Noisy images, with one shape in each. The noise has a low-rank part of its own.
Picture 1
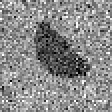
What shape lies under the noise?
half disc
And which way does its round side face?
down and left
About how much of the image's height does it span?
half
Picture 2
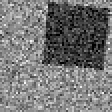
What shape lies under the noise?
square
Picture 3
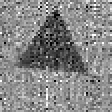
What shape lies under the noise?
triangle
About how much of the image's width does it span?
two thirds
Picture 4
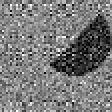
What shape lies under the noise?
half disc
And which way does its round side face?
down and right
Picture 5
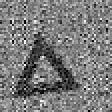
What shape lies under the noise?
triangle frame
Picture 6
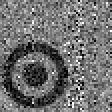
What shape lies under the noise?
bullseye
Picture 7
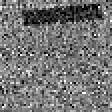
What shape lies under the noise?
bar
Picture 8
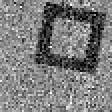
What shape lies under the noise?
square frame
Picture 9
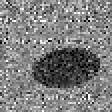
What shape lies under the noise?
ellipse
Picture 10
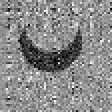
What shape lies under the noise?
crescent
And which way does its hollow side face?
up
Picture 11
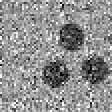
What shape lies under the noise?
three dots
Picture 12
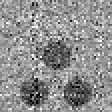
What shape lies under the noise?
three dots
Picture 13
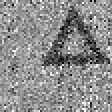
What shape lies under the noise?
triangle frame
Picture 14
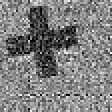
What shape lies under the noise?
cross
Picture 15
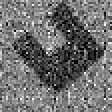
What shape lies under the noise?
square with a notch
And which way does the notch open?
up and left
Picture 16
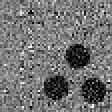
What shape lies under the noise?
three dots
